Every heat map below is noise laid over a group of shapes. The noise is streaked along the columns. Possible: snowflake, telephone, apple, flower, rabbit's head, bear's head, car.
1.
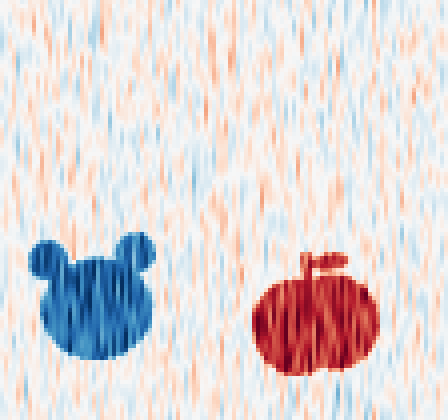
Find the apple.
bottom right
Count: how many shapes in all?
2
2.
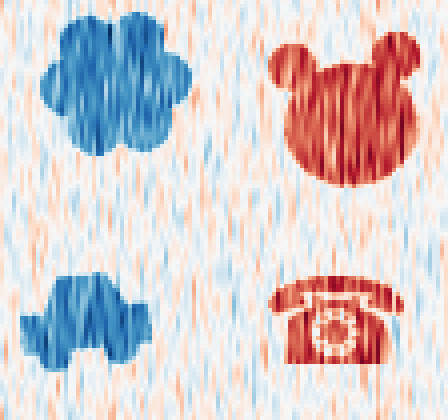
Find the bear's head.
top right
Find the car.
bottom left
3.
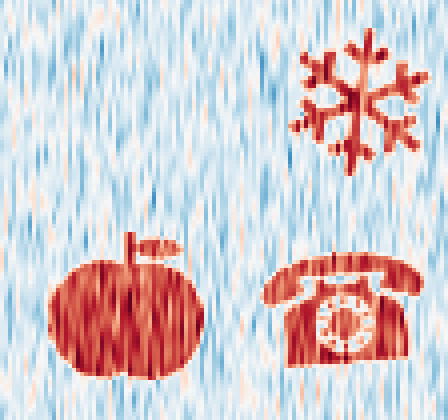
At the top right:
snowflake
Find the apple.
bottom left
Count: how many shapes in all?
3
